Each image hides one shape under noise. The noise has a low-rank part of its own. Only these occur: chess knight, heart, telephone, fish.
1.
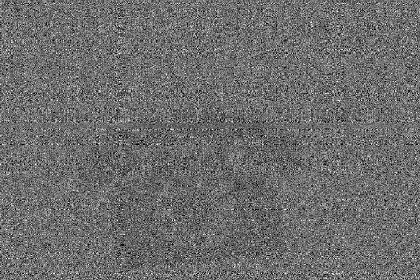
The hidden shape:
telephone
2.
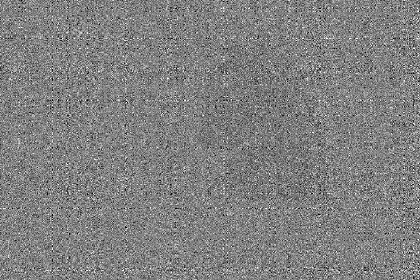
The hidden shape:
chess knight
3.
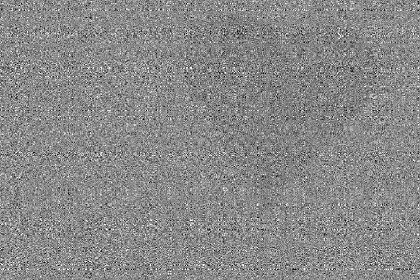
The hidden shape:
heart
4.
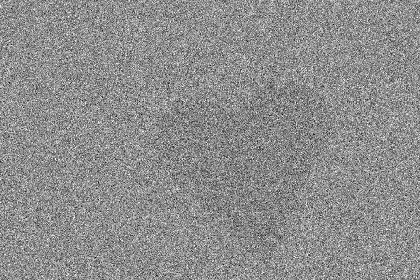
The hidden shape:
heart
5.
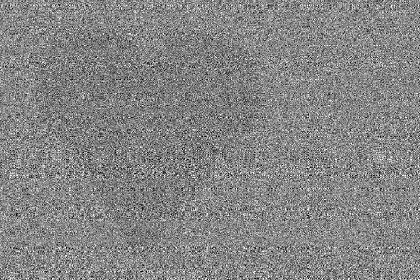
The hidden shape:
heart
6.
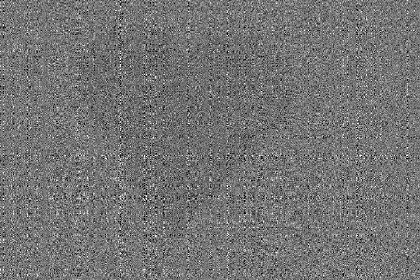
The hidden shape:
heart
